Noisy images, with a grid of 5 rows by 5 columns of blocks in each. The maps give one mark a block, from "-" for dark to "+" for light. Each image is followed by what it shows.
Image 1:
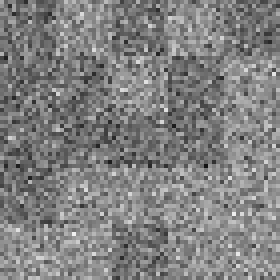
- + - + -
- - + - +
- - - - +
- + + + +
+ + - + +
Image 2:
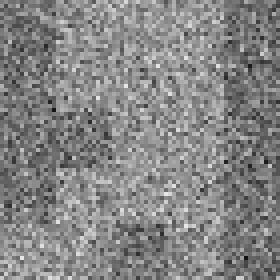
- + + + -
- + + + -
- - + + -
- + + + -
+ + - + -
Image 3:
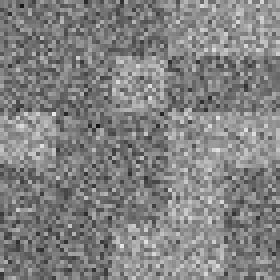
- - - + +
- - + - -
+ - - + +
- - - + -
- - + + -
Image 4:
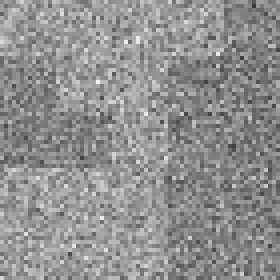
+ + + + -
- + + - -
- - + - -
+ + + - -
+ + + - -
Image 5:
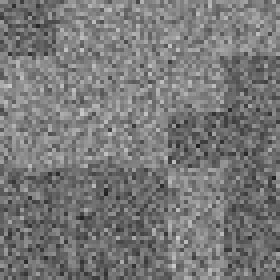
- + + + +
+ + + + -
+ + + - -
- - - + -
- - - + -
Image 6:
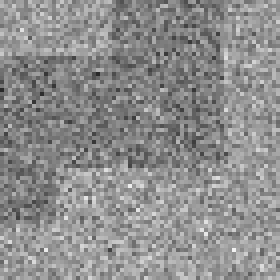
+ + - - +
- - - - +
- - - - +
- + + + +
+ + + + +
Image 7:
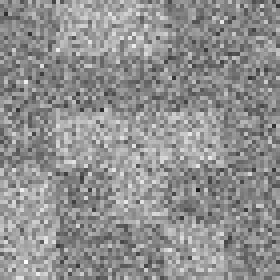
- + + - -
- - - - -
- + + + -
+ - + - -
+ - - + -
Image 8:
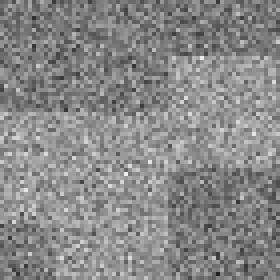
- - - - -
- - - + +
+ + + + +
+ + + - -
- + + - -
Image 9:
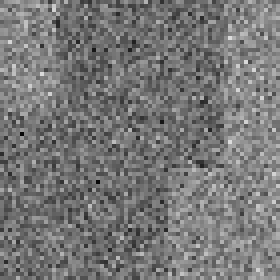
+ - - - +
+ - - - +
- - - - +
- - - + +
- - - + +
